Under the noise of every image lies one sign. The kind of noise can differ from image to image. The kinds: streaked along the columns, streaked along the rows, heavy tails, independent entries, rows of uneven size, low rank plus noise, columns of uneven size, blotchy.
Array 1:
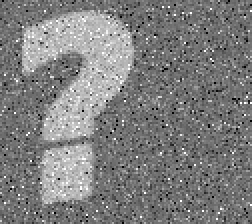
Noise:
heavy tails
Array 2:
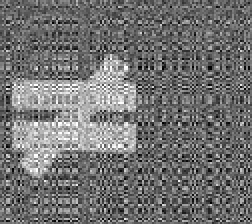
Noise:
low rank plus noise
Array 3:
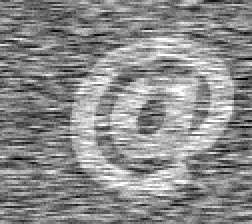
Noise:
streaked along the rows
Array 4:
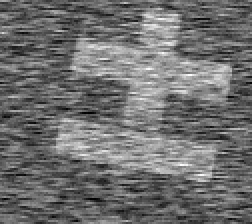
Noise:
streaked along the rows
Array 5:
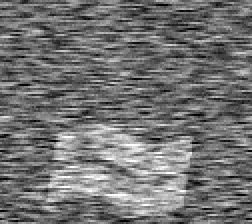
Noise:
streaked along the rows
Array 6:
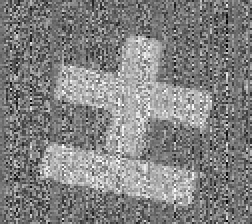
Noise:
columns of uneven size
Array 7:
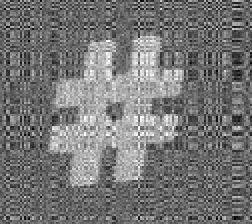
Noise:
low rank plus noise
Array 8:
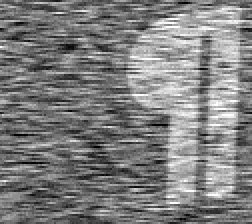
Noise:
streaked along the rows
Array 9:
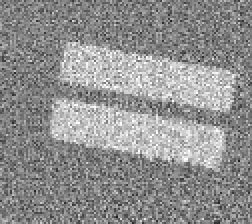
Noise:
low rank plus noise
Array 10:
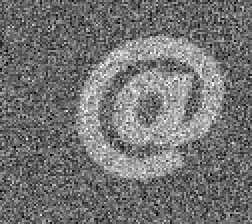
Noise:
independent entries
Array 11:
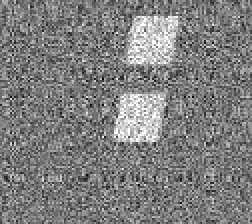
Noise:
low rank plus noise
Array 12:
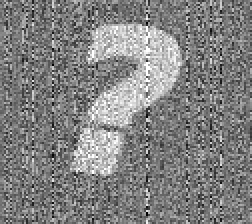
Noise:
columns of uneven size
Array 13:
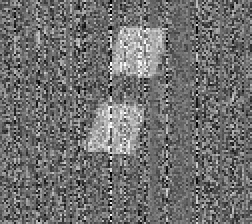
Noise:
columns of uneven size
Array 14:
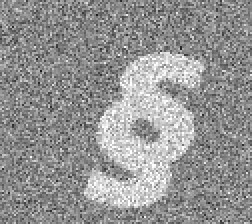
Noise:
independent entries
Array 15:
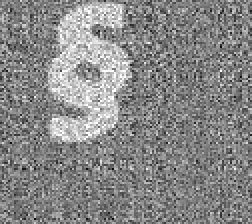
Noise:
low rank plus noise
